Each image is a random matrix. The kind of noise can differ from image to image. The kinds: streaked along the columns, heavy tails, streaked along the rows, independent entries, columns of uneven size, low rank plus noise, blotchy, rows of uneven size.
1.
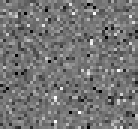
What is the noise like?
heavy tails
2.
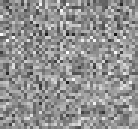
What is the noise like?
low rank plus noise
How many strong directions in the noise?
three or four
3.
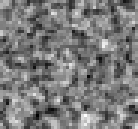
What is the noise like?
blotchy
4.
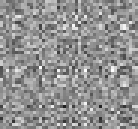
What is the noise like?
low rank plus noise
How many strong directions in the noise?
two
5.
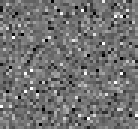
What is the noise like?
heavy tails
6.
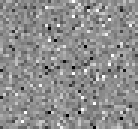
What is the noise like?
heavy tails
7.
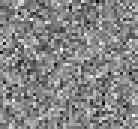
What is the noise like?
independent entries
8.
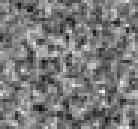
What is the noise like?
blotchy
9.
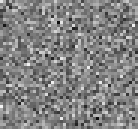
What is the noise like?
independent entries
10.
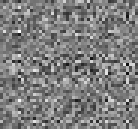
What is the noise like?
low rank plus noise
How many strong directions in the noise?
three or four
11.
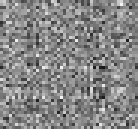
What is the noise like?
low rank plus noise
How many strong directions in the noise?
three or four
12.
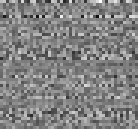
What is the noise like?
rows of uneven size
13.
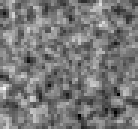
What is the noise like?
blotchy
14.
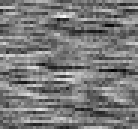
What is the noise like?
streaked along the rows
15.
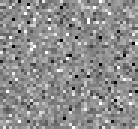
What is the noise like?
heavy tails
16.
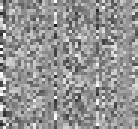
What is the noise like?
columns of uneven size
